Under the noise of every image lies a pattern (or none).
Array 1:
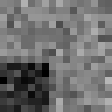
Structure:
one block
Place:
bottom left
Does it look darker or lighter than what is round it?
darker
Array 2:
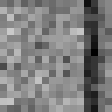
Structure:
one band of columns
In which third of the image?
right
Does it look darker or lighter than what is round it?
darker
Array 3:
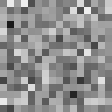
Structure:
only noise
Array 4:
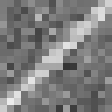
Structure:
a diagonal band
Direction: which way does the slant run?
bottom left to top right
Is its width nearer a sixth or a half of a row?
a sixth
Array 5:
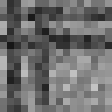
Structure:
bands of rows crossing bands of columns
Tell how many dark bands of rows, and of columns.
2 and 2
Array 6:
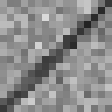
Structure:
a diagonal band
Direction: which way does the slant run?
bottom left to top right
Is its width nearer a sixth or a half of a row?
a sixth
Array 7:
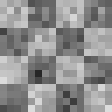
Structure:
a checkerboard
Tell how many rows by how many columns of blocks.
4 by 4
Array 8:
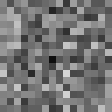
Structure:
only noise
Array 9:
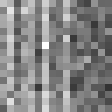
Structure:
bands of columns
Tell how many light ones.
4
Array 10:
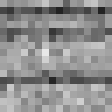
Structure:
bands of rows
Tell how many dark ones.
3
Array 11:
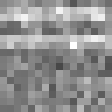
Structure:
bands of rows
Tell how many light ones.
2
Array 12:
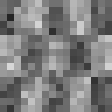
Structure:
a checkerboard
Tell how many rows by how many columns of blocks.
3 by 5
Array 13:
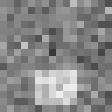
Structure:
one block
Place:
bottom middle
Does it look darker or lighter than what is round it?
lighter
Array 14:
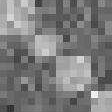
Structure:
blocks along the diagonal
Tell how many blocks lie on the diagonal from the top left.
4
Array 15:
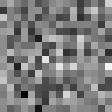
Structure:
only noise
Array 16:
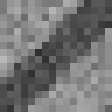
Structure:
a diagonal band
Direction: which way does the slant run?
bottom left to top right
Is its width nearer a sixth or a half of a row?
a half
